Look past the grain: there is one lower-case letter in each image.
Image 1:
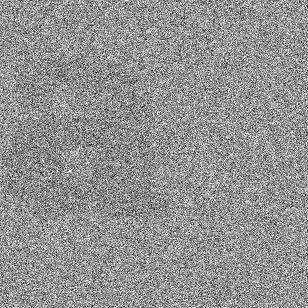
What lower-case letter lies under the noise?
a
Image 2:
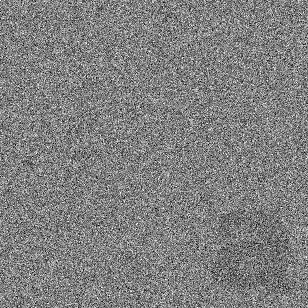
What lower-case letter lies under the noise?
a
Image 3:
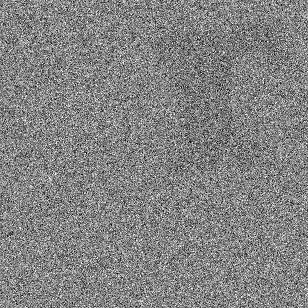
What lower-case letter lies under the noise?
r
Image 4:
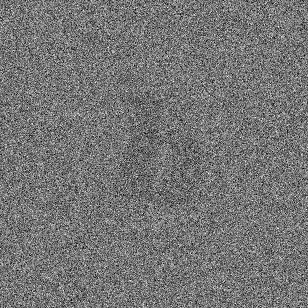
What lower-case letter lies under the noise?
b
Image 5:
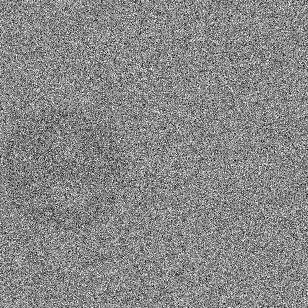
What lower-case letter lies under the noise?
e
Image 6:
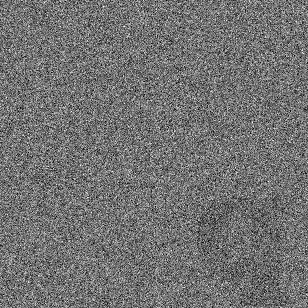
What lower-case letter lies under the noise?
q
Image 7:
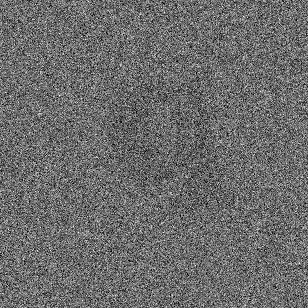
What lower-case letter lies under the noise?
q
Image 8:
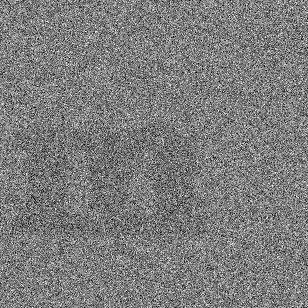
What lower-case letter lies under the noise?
m
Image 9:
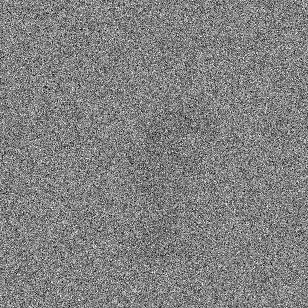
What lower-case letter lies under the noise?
f
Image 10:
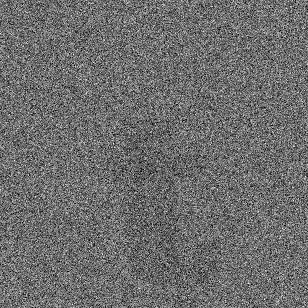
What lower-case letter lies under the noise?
t
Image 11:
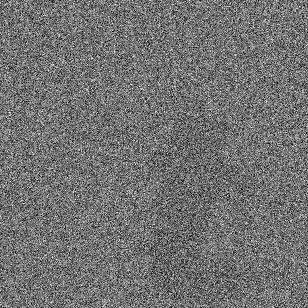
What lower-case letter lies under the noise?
t
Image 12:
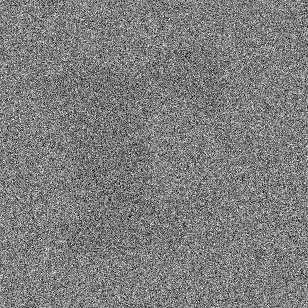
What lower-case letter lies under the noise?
r
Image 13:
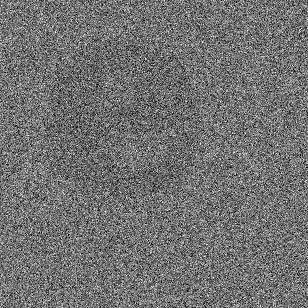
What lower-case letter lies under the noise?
e
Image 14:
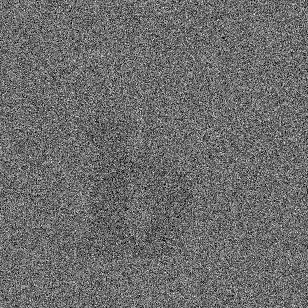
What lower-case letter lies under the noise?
b
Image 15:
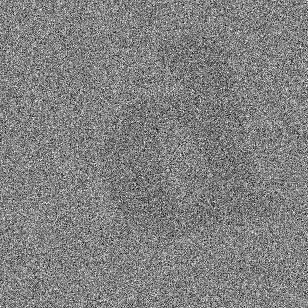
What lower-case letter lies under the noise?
d
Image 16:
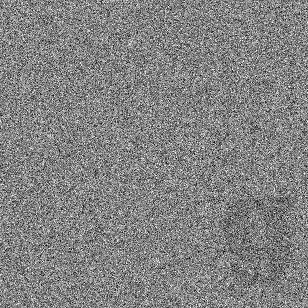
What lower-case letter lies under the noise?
g
